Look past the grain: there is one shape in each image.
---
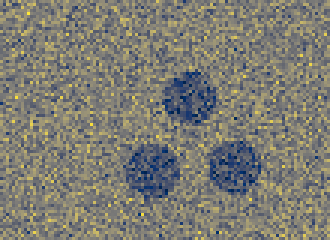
three dots
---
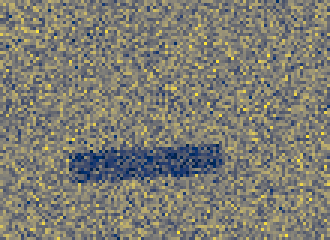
bar
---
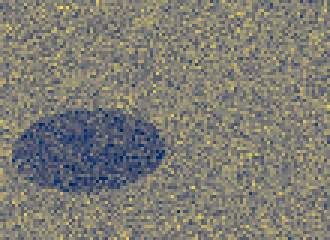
ellipse
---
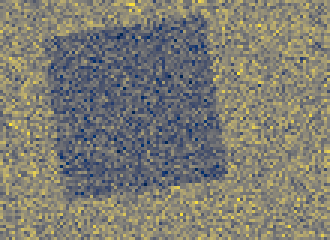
square
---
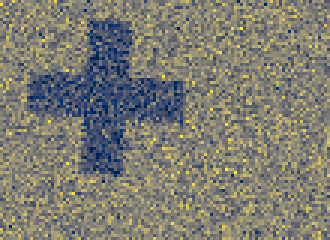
cross
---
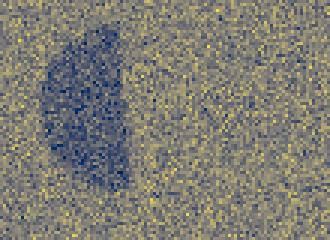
half disc
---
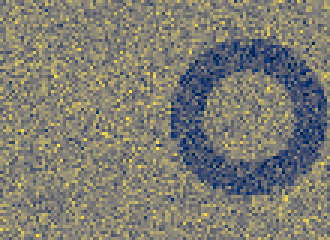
ring
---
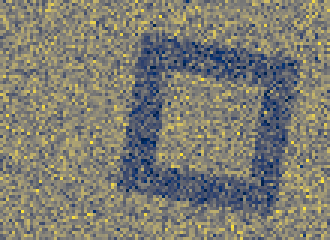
square frame
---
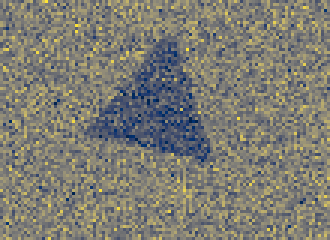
triangle
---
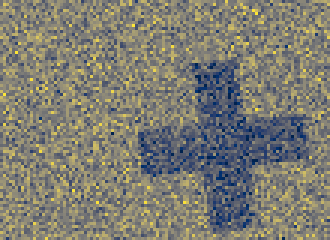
cross
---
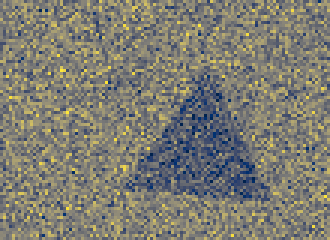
triangle
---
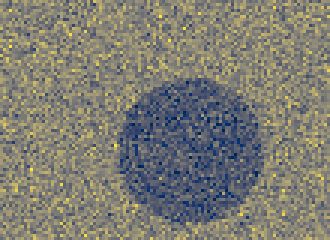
disc
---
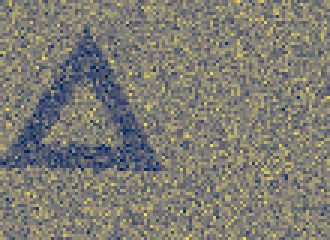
triangle frame
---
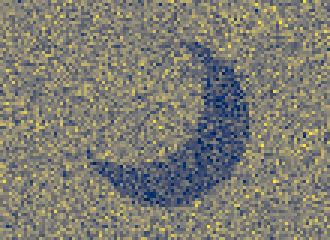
crescent
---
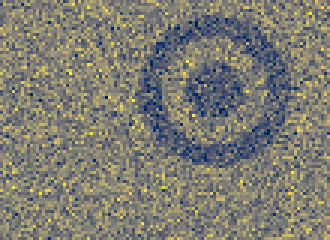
bullseye
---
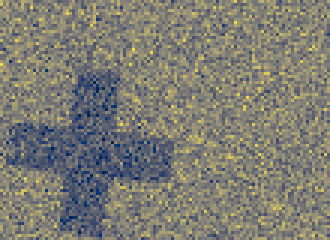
cross
